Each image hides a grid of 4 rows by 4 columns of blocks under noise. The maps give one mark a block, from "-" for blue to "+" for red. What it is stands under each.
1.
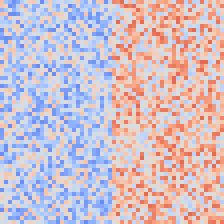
- - + +
- - + +
- - + +
- - + +
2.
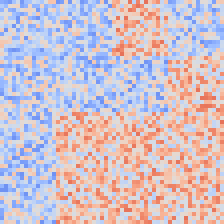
- - + -
- - - +
- + + +
- + + +
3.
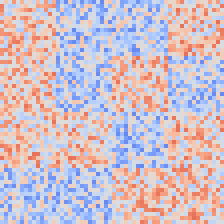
+ - - +
+ - + -
+ + - +
- - + +
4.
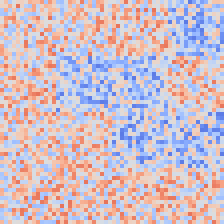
+ + + -
+ - - +
+ + - -
+ + + +
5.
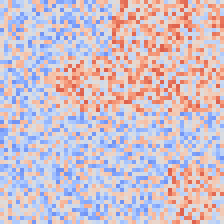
- - + +
- + + +
- - - -
- - - +
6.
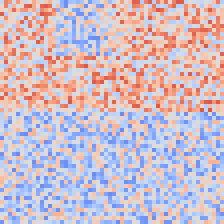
+ - + +
+ + + +
- - - -
- - - -
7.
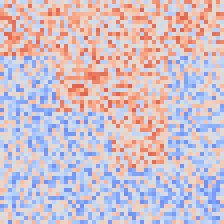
+ + + +
- + + -
- - + -
- - - -
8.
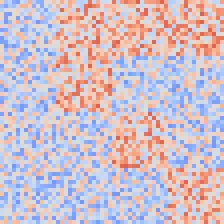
- + + +
- + - -
- - + -
- - - +
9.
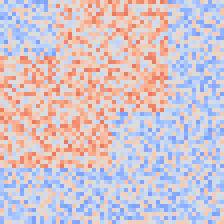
- + + -
+ + + -
+ + - -
- - - -
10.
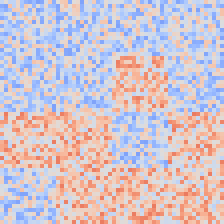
- - - -
- - + -
+ + - +
- + + +
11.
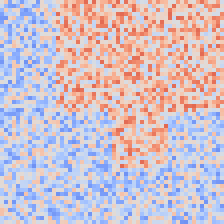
- + + +
- + + +
- - + -
- - - -
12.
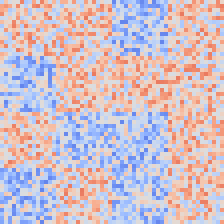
+ + - +
- + + +
+ - - +
- + - +
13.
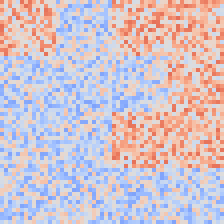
+ - + +
- - - +
- - + +
- - - -
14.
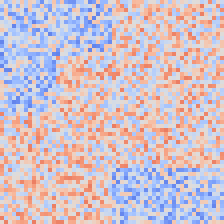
- - + +
- + + +
+ + + +
+ + - -
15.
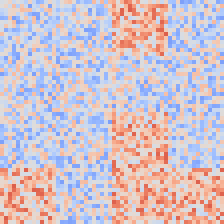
- - + -
- - - -
- - + -
+ - + +
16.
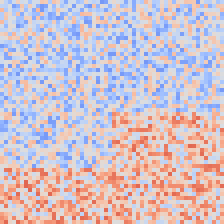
- - - -
- - - -
- - + +
+ + + +
